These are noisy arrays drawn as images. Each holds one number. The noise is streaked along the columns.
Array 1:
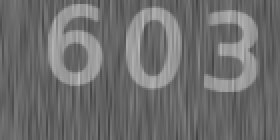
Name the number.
603
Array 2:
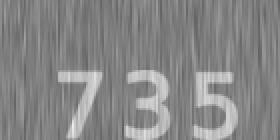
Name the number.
735
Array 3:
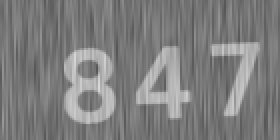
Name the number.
847
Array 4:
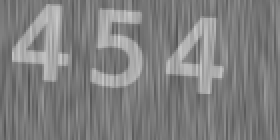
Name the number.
454
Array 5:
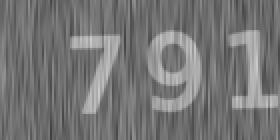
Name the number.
791
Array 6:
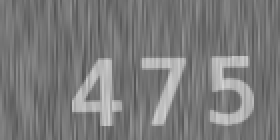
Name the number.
475
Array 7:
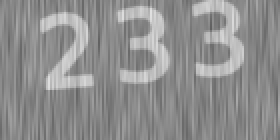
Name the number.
233
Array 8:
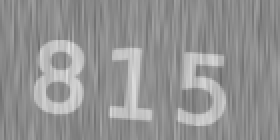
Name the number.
815
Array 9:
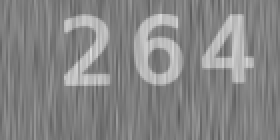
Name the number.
264
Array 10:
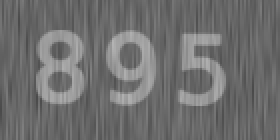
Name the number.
895
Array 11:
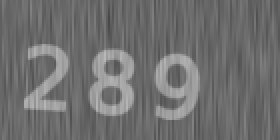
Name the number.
289
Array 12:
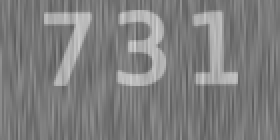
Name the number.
731
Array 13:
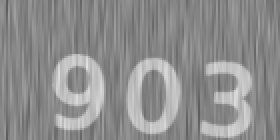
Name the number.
903
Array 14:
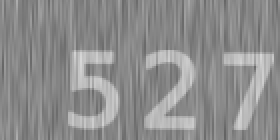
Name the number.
527
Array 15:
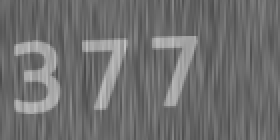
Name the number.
377
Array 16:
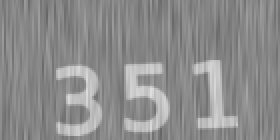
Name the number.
351
